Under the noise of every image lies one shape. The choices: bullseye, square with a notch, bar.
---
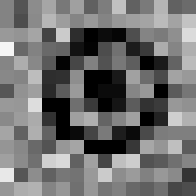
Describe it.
dark bullseye
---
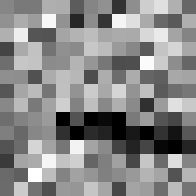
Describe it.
dark bar
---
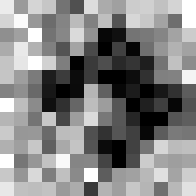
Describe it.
dark square with a notch
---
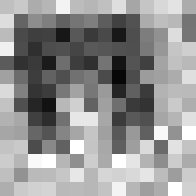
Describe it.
dark square with a notch
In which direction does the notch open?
down
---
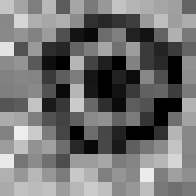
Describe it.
dark bullseye
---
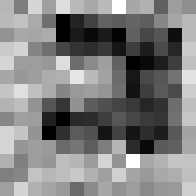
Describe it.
dark square with a notch
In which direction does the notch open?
left
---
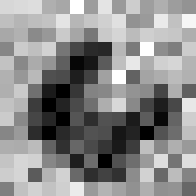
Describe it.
dark square with a notch
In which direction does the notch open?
up and right
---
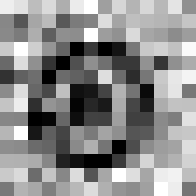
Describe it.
dark bullseye
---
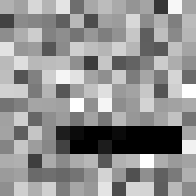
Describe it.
dark bar
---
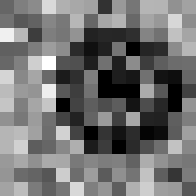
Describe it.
dark bullseye
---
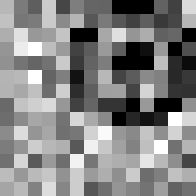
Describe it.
dark bullseye
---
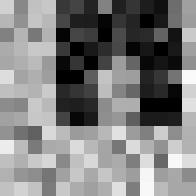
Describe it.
dark square with a notch
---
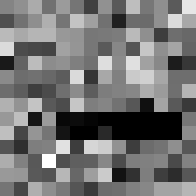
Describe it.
dark bar
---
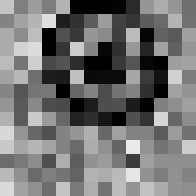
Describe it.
dark bullseye
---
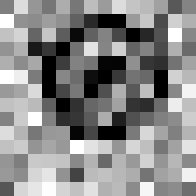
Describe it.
dark bullseye
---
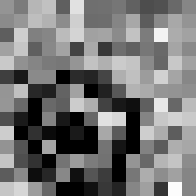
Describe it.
dark bullseye
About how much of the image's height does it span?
two thirds
